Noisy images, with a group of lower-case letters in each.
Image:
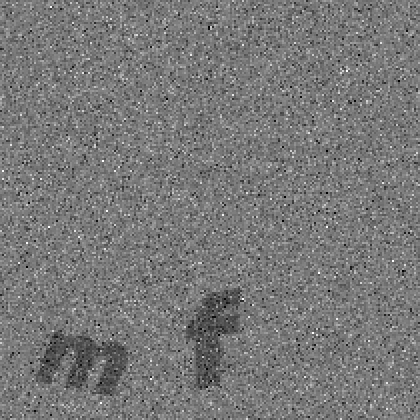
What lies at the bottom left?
m
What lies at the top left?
nothing
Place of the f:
bottom middle
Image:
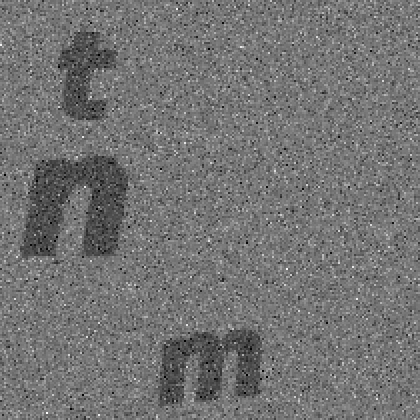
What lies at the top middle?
nothing
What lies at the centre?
nothing
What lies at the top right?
nothing
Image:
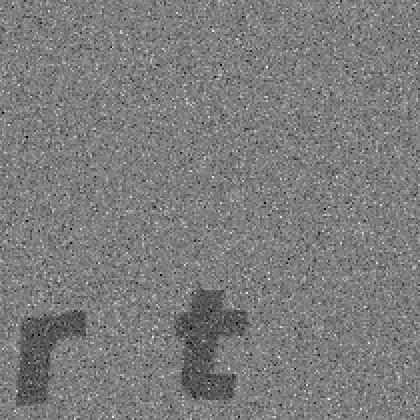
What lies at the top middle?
nothing
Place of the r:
bottom left
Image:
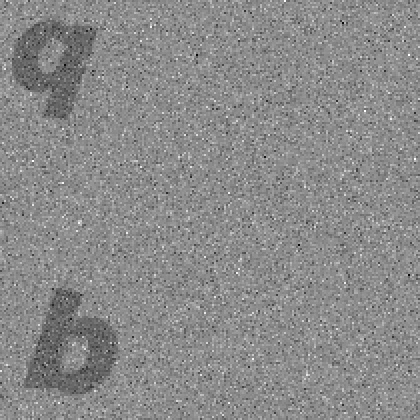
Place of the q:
top left
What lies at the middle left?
nothing
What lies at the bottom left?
b
